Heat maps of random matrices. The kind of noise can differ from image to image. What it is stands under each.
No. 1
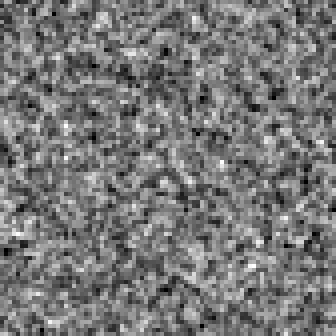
blotchy
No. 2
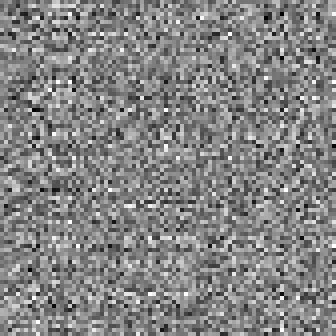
low rank plus noise
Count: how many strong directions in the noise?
five to eight
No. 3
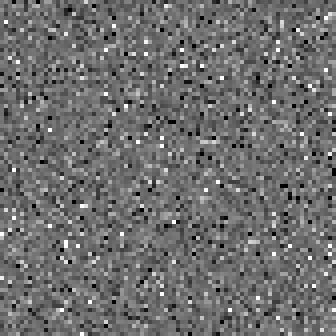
heavy tails
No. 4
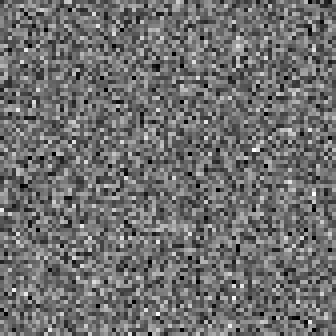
independent entries
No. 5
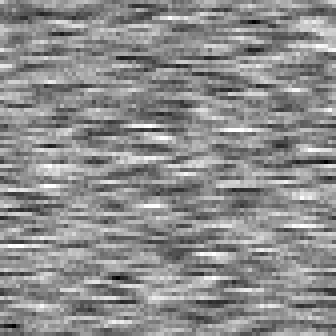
streaked along the rows
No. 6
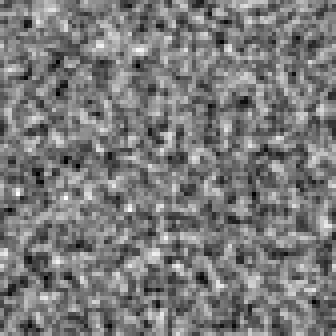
blotchy
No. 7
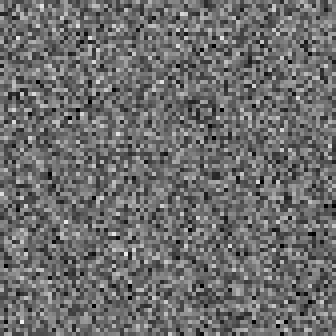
independent entries
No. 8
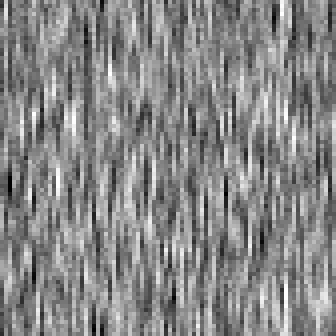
streaked along the columns
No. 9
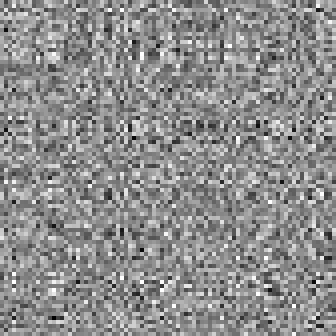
low rank plus noise
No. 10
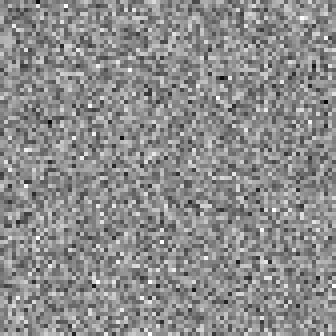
independent entries
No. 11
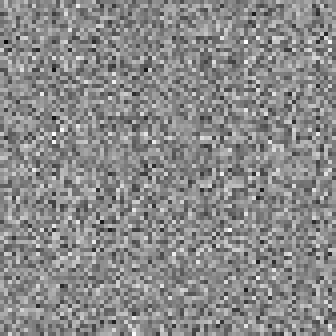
low rank plus noise
